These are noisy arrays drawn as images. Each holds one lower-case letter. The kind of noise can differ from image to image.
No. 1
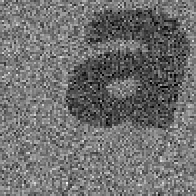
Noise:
low rank plus noise
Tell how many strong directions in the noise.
five to eight
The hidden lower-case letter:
a
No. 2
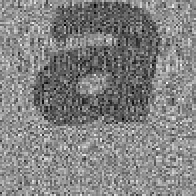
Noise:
low rank plus noise
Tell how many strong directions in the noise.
two
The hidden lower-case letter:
a
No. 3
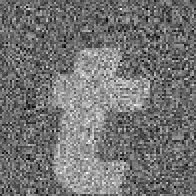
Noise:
low rank plus noise
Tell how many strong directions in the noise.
three or four
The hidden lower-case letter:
t
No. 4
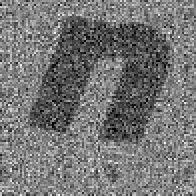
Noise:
low rank plus noise
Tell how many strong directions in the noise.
five to eight
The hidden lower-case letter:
n
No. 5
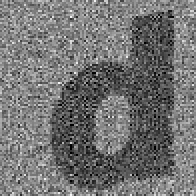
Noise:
low rank plus noise
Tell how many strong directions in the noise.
two
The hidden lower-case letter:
d
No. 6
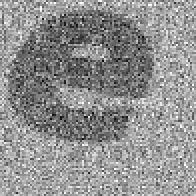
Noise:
low rank plus noise
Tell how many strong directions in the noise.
three or four
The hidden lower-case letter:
e
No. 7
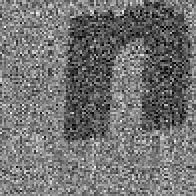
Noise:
low rank plus noise
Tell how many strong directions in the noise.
five to eight
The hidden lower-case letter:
n
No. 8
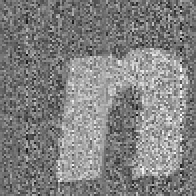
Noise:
columns of uneven size
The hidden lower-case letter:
n
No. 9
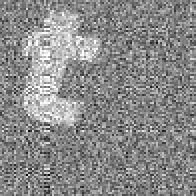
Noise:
low rank plus noise
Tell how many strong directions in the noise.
one
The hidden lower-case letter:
t
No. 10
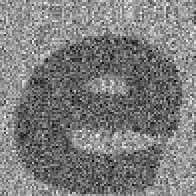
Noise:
low rank plus noise
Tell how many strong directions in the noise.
five to eight
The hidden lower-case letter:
e
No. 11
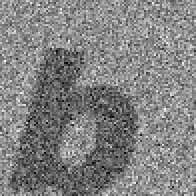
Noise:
independent entries
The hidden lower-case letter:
b
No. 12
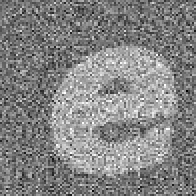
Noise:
low rank plus noise
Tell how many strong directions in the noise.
two
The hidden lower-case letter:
e
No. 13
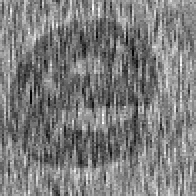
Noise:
streaked along the columns
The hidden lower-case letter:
e
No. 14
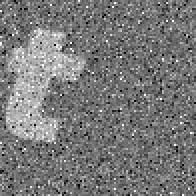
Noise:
heavy tails
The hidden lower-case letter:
t
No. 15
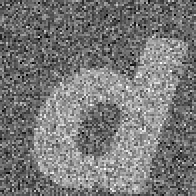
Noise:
independent entries
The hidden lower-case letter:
d
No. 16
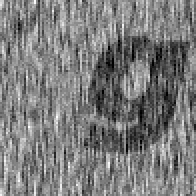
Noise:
streaked along the columns
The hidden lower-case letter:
g
